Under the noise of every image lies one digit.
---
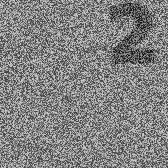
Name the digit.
2
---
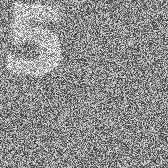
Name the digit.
5
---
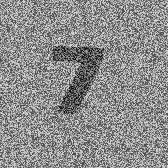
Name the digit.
7
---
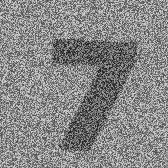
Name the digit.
7
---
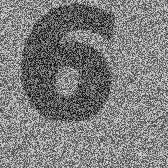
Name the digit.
6
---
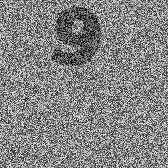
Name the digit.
9
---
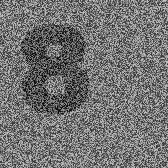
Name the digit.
8
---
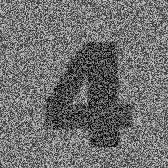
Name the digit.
4
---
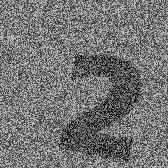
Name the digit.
2
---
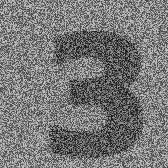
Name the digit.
3
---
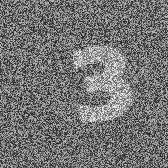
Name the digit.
3
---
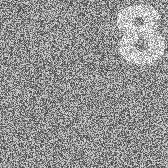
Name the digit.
8
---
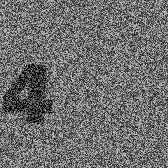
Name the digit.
4
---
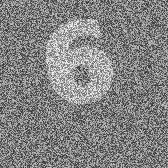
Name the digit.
6
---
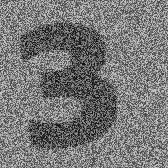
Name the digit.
3
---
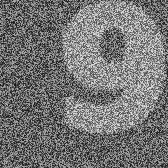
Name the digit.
9
